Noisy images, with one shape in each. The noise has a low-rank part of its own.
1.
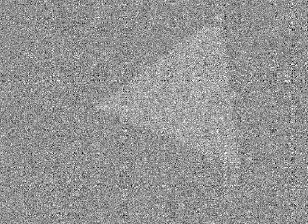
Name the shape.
triangle
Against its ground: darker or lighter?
lighter
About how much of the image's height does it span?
two thirds
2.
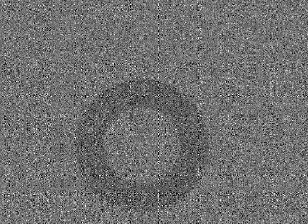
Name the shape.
ring
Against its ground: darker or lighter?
darker
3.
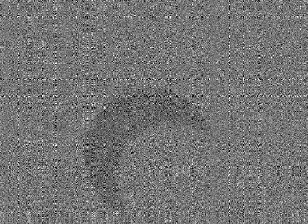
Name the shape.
crescent
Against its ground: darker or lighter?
darker
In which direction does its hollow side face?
down and right
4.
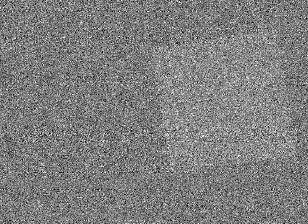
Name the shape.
square
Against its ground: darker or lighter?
lighter
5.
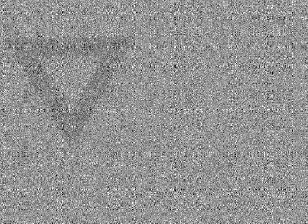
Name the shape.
triangle frame
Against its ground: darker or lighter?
darker
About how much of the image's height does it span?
half
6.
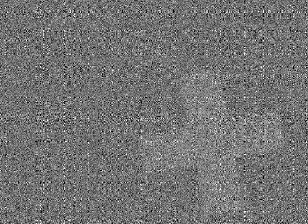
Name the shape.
cross
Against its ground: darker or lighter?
lighter
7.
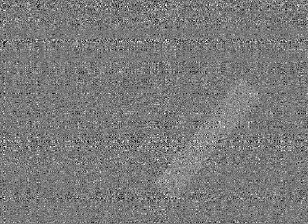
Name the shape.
bar
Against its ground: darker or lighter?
lighter
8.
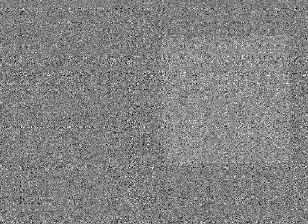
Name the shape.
square
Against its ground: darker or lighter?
lighter
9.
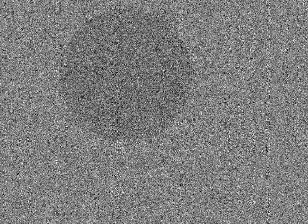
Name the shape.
disc
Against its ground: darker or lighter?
darker
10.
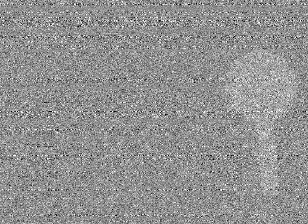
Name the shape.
lollipop
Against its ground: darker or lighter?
lighter
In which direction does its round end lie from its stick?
up
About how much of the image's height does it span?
two thirds
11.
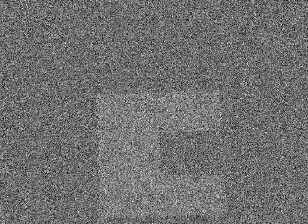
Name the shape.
square with a notch
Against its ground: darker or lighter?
lighter
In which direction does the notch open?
right
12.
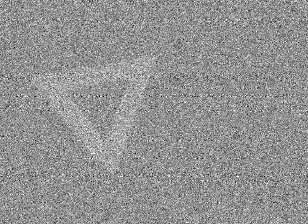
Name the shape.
triangle frame
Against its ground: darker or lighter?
lighter
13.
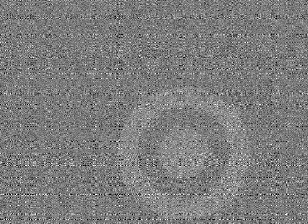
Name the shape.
bullseye
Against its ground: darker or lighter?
lighter
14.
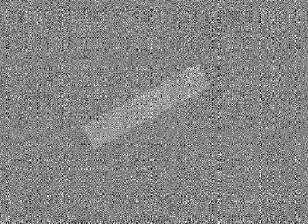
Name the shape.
bar
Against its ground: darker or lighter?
lighter
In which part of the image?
centre
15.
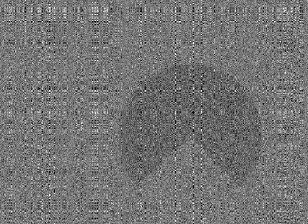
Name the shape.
disc with a wedge cut out
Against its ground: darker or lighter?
darker
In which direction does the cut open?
down
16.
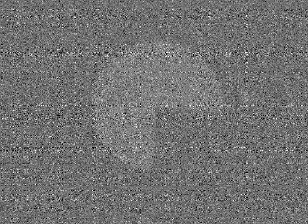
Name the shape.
disc with a wedge cut out
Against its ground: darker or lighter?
lighter
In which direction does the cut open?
down and right
